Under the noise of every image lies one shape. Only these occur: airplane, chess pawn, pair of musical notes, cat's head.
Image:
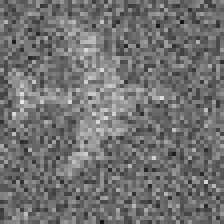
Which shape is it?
airplane
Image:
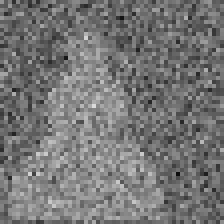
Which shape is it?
chess pawn
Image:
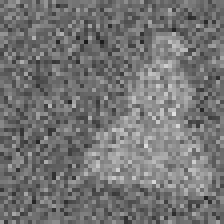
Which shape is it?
chess pawn
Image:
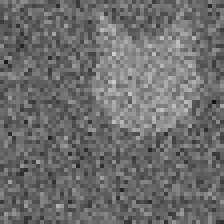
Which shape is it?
cat's head
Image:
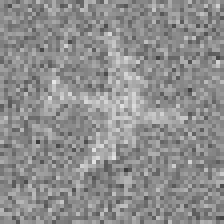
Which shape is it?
airplane
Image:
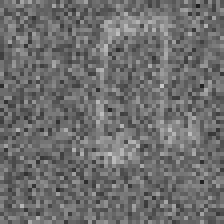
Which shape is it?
pair of musical notes
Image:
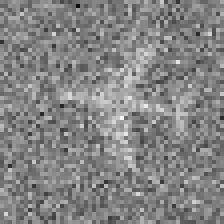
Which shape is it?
airplane
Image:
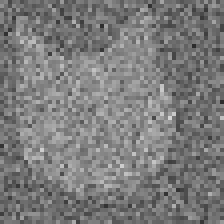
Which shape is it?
cat's head
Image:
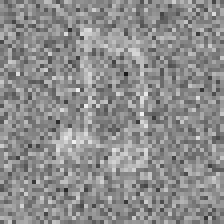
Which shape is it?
pair of musical notes
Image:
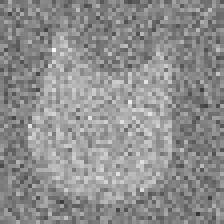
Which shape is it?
cat's head
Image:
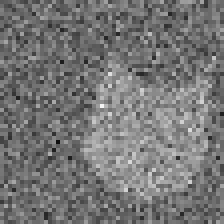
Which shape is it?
cat's head
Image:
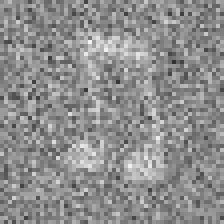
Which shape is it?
pair of musical notes
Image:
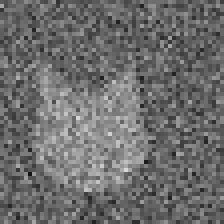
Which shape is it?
cat's head
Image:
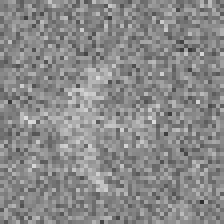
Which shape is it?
airplane
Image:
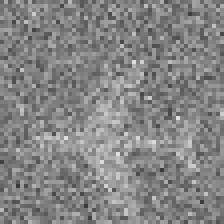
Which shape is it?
airplane
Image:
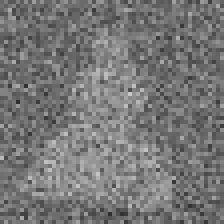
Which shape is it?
chess pawn
